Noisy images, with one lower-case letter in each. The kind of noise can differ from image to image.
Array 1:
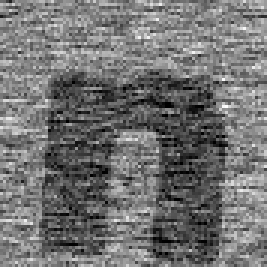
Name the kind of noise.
streaked along the rows
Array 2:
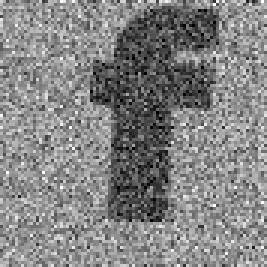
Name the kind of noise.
low rank plus noise
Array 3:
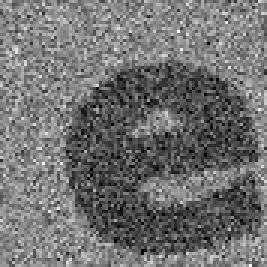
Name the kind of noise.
independent entries
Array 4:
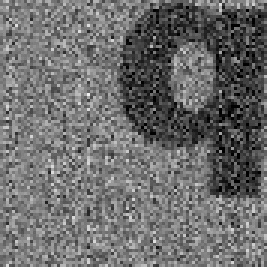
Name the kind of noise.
columns of uneven size
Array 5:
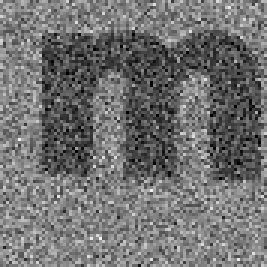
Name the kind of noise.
independent entries
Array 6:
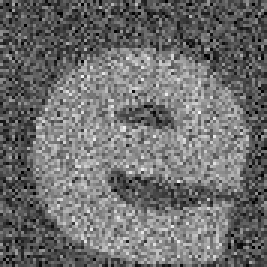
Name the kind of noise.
low rank plus noise
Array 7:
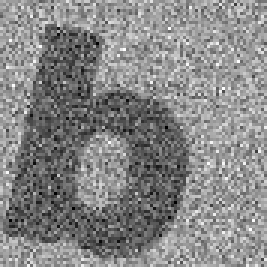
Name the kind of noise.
low rank plus noise
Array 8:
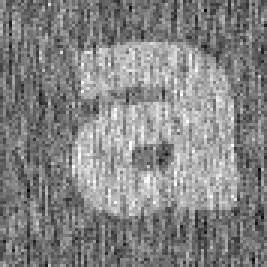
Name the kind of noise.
streaked along the columns
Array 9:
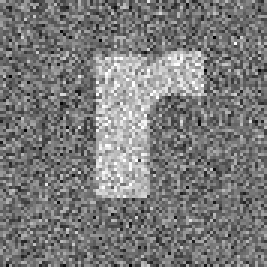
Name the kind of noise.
low rank plus noise
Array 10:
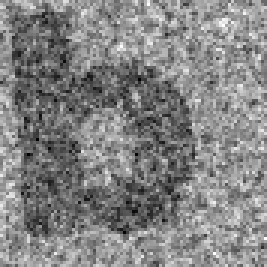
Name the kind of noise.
blotchy
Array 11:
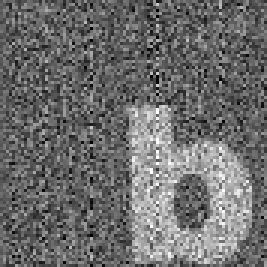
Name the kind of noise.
columns of uneven size
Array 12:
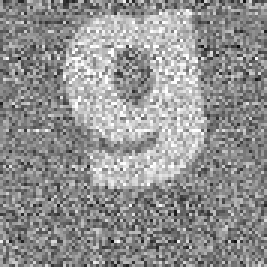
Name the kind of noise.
rows of uneven size
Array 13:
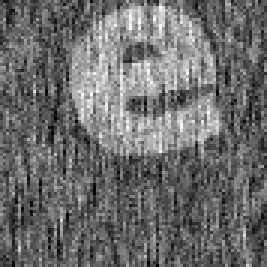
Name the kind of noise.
streaked along the columns
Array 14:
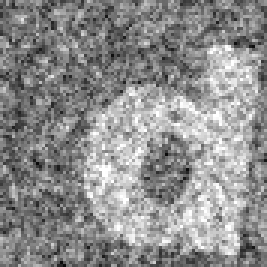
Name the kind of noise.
blotchy
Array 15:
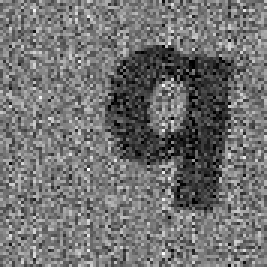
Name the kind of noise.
columns of uneven size
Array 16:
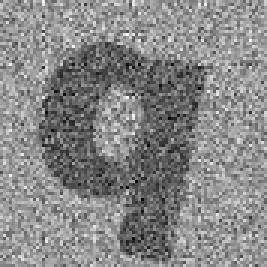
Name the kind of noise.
low rank plus noise
